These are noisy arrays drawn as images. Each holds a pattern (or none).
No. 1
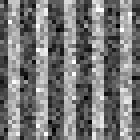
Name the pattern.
vertical stripes
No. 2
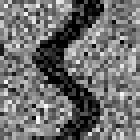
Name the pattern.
a wavy band
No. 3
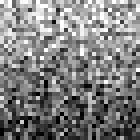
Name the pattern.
a smooth slope
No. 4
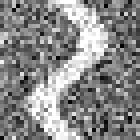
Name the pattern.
a wavy band
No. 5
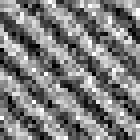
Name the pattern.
diagonal stripes
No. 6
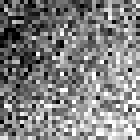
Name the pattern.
a smooth slope
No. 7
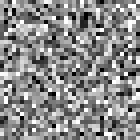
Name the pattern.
only noise
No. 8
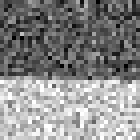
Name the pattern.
a sharp edge
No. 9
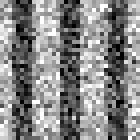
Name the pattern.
vertical stripes
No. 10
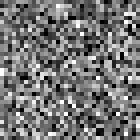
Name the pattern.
only noise
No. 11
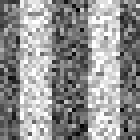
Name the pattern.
vertical stripes
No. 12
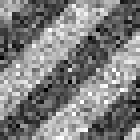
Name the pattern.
diagonal stripes
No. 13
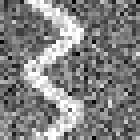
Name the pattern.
a wavy band
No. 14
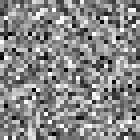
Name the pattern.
only noise
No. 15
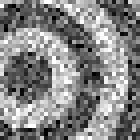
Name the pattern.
rings round one point
